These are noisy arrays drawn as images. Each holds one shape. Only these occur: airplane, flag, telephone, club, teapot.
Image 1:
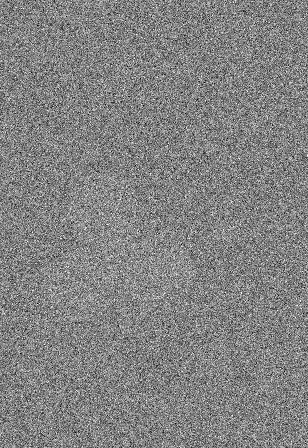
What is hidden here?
light club
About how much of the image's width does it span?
half
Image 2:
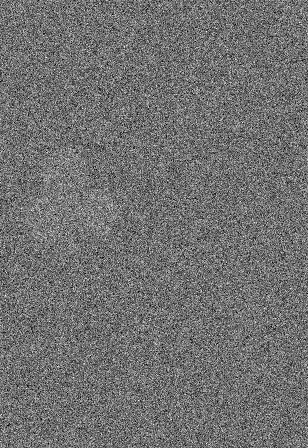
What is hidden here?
light club, middle left
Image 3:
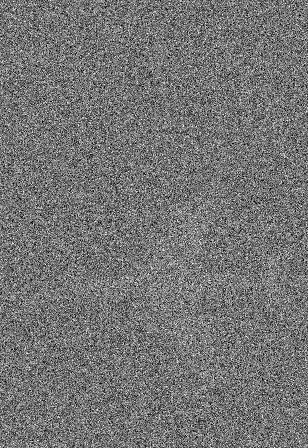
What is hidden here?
light airplane
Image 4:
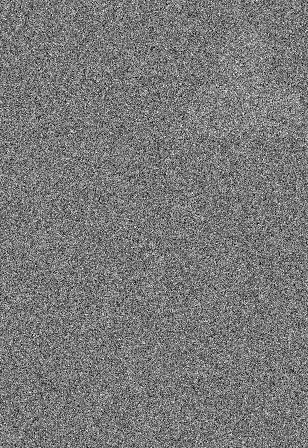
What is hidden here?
light club, top right
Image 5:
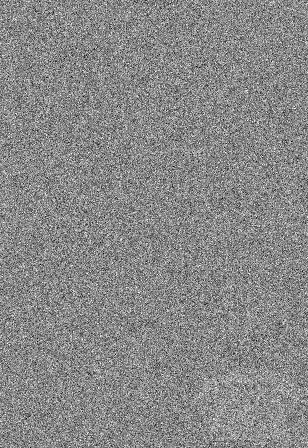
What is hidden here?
light telephone, bottom right
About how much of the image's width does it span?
a third
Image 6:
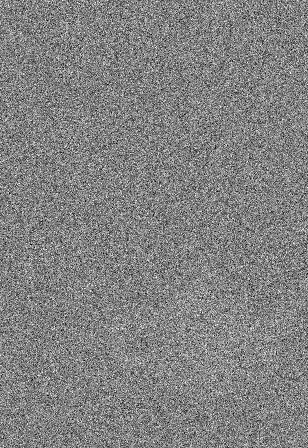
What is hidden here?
light teapot
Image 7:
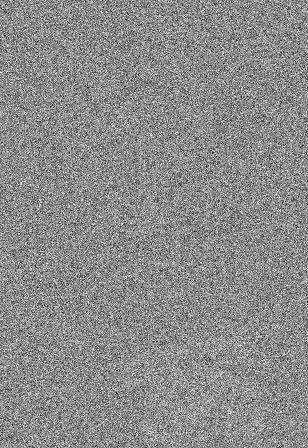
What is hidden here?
light telephone
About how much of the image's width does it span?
half
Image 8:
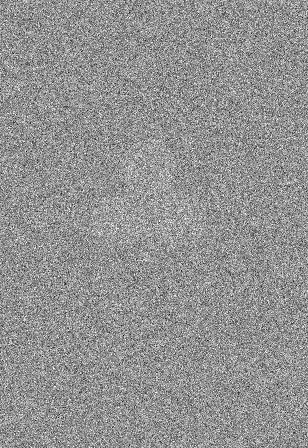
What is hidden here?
light club, centre
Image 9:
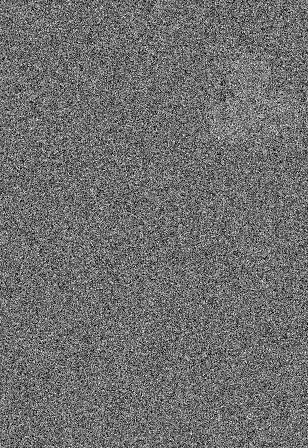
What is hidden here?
light club, top right
